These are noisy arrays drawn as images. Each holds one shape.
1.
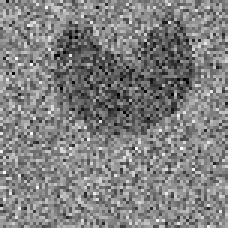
disc with a wedge cut out
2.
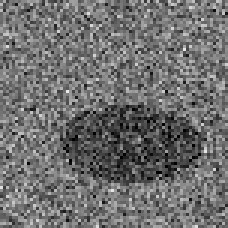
ellipse
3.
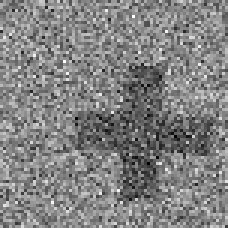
cross
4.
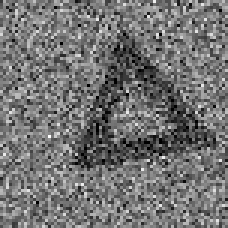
triangle frame
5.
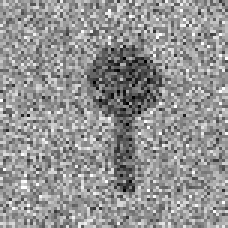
lollipop
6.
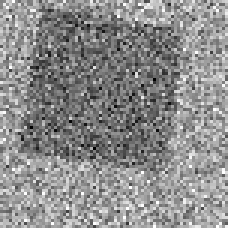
square
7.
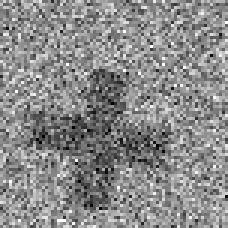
cross
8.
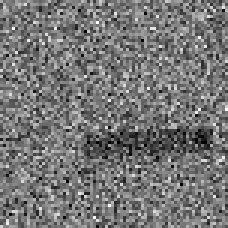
bar
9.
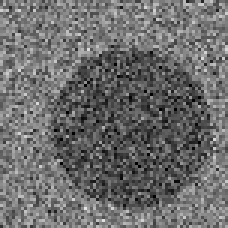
disc
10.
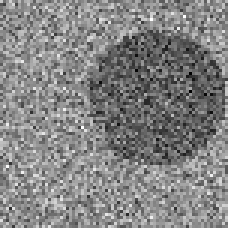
disc
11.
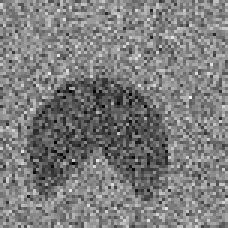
disc with a wedge cut out
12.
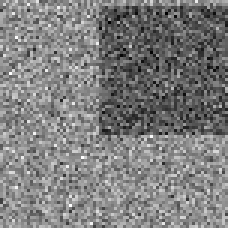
square
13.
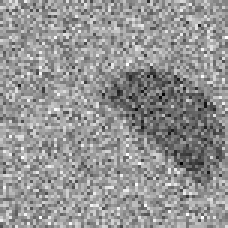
half disc
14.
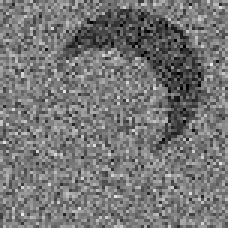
crescent
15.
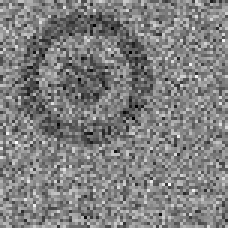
bullseye
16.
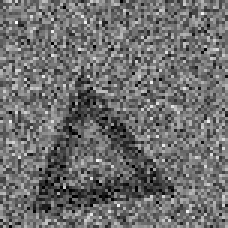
triangle frame
